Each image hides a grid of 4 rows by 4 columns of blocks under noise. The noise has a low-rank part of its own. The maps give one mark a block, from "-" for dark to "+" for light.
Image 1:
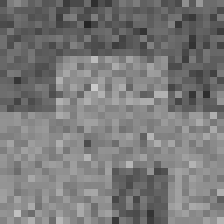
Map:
- - - -
- + + -
+ + + +
+ + - +
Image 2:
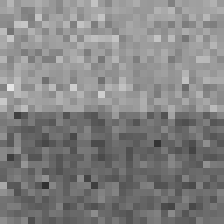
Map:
+ + + +
+ + + +
- - - -
- - - -
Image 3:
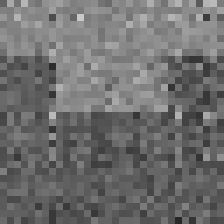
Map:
+ + + +
- + + -
- - - -
- - - -
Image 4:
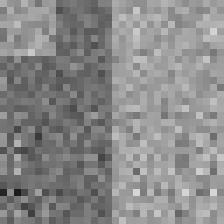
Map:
+ - + +
- - + +
- - + +
- - + +
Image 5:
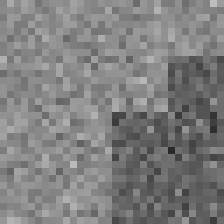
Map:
+ + + +
+ + + -
+ + - -
+ + - -
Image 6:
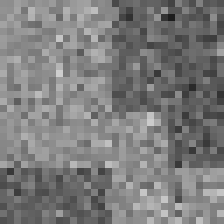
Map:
+ + - -
+ + - -
+ + + -
- - + +
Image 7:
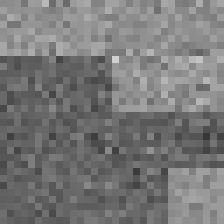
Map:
+ + + +
- - + +
- - - -
- - - +
